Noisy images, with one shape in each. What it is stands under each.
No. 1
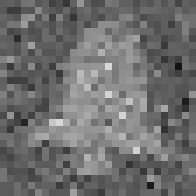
bell
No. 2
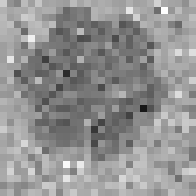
flower
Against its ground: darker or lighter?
darker
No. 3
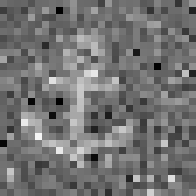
anchor
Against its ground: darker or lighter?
lighter
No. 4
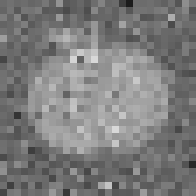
apple
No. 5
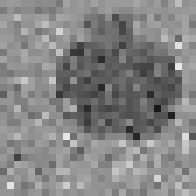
apple
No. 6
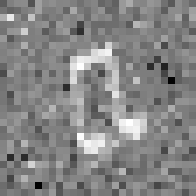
pair of musical notes
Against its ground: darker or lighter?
lighter
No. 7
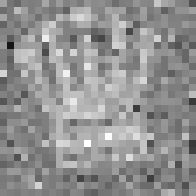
chess queen
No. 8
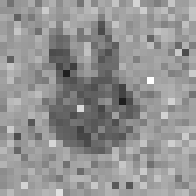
rabbit's head
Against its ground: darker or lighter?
darker
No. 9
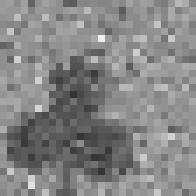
club
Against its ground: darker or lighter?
darker
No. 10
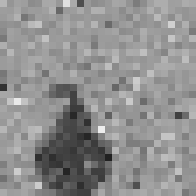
pear
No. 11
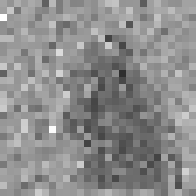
chess knight
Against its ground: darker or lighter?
darker
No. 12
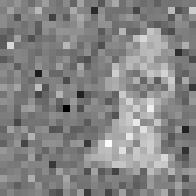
chess bishop
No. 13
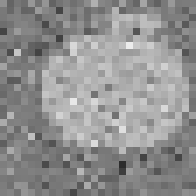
apple
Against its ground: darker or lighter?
lighter
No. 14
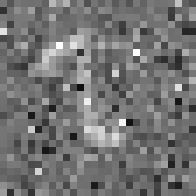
musical note
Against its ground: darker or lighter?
lighter
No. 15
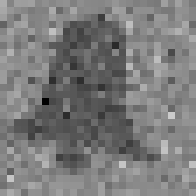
bell
